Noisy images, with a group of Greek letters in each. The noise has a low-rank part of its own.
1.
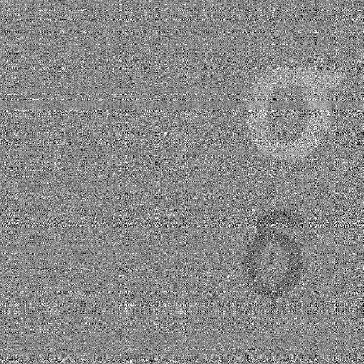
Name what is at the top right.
sigma
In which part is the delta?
bottom right
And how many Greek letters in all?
2
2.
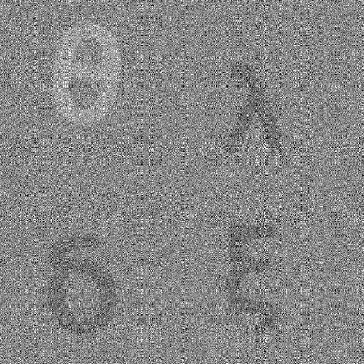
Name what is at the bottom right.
xi
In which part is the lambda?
top right
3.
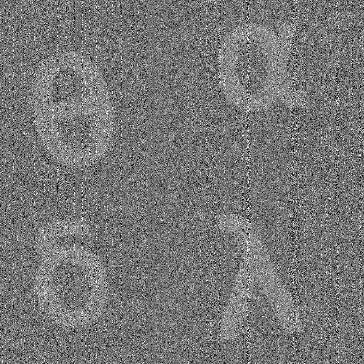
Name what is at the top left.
theta
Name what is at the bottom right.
lambda
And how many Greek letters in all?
4
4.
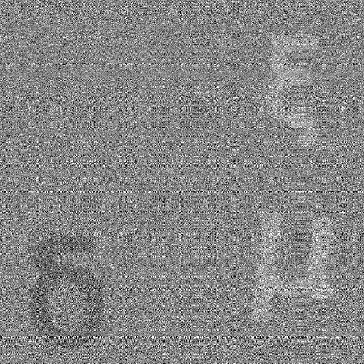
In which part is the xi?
top right
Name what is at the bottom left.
delta
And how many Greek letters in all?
3
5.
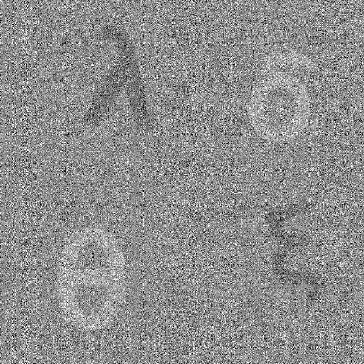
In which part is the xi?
bottom right
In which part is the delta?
top right
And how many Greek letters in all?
4
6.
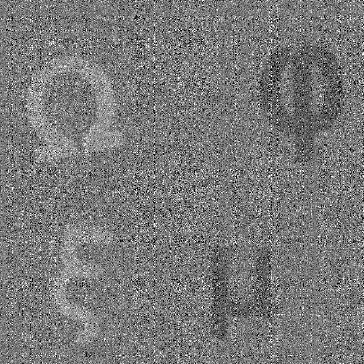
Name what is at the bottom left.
xi
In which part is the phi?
top right
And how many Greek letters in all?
4
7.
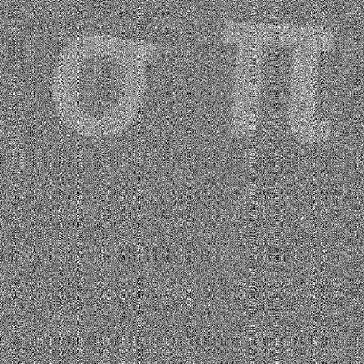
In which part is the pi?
top right
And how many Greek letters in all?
2
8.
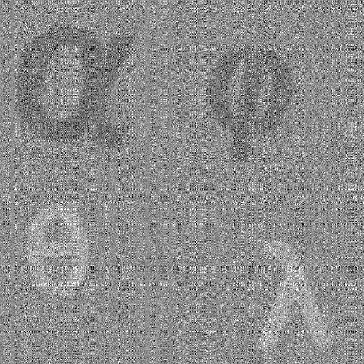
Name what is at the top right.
phi
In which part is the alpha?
top left
